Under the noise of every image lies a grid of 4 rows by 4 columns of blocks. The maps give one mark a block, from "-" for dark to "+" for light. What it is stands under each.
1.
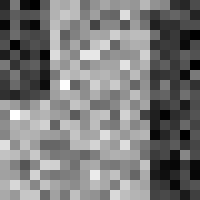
- + + -
- + + -
+ + + -
+ + + -
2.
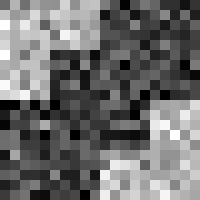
+ + - -
+ - - -
- - - +
- - + +
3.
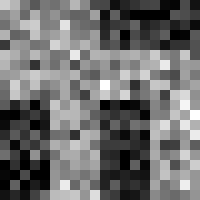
+ + - -
+ + + +
- + - +
- + - +
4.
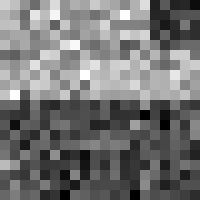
+ + + -
+ + + +
- - - -
- - - -
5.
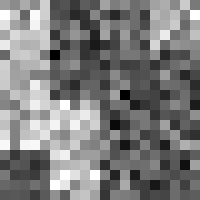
+ - - +
+ - - -
+ + - -
- + - -
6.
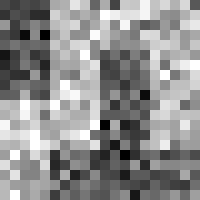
- + + +
- + - +
+ + - +
+ - - -
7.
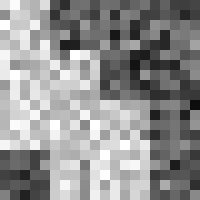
+ - - -
+ + - -
+ + + -
- + + -
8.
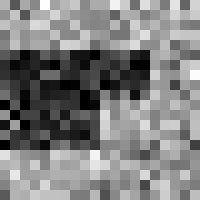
+ + + +
- - - +
- - + +
+ + + +
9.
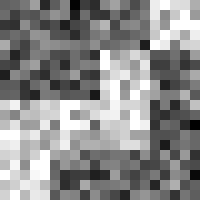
- - - +
- - + -
+ + + -
+ - - -
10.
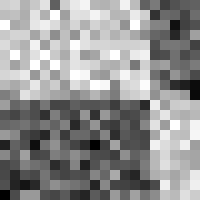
+ + + -
+ + + -
- - - +
- - - +
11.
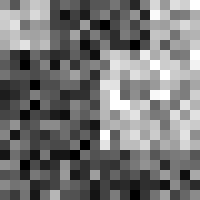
+ - - +
- - + +
- - + +
- - - -
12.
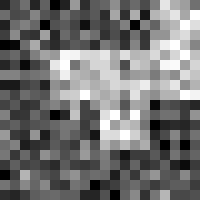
- - - +
- + + +
- - + -
- - - -
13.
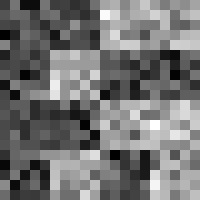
- - + +
- + - -
- - + +
- + - +
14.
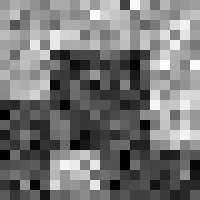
+ + + +
+ - - +
- - - +
- + - -
